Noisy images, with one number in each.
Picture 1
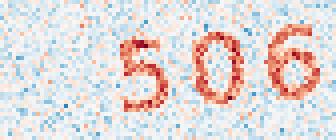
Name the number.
506
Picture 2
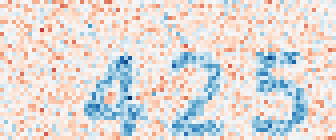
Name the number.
425
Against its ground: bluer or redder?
bluer
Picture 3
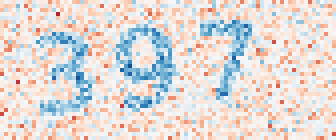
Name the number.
397
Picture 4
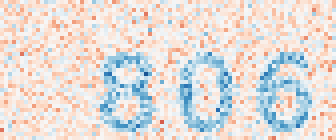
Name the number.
806
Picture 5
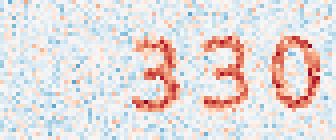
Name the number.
330
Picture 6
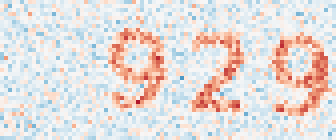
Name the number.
929
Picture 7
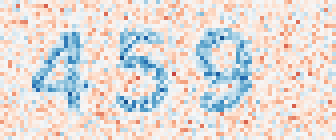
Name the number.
459
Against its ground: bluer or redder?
bluer
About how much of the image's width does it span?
two thirds
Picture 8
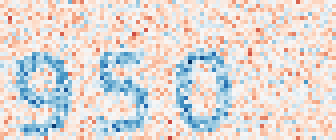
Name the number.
950
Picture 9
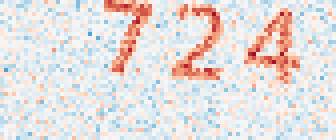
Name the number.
724
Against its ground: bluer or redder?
redder
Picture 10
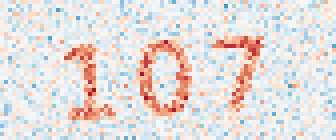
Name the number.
107
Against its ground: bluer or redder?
redder
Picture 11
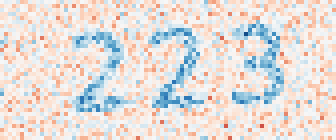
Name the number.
223
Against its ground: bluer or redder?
bluer
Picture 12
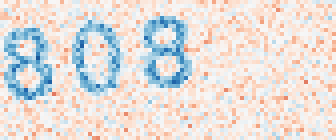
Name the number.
808
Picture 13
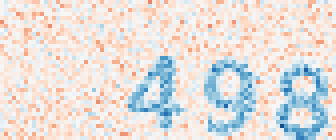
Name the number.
498
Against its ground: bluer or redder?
bluer
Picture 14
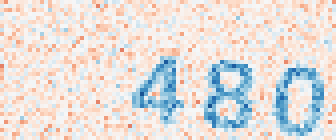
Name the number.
480
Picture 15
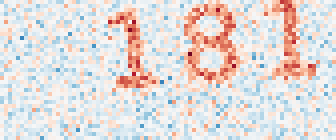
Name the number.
181
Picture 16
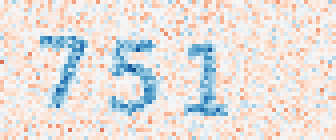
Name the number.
751
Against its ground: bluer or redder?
bluer
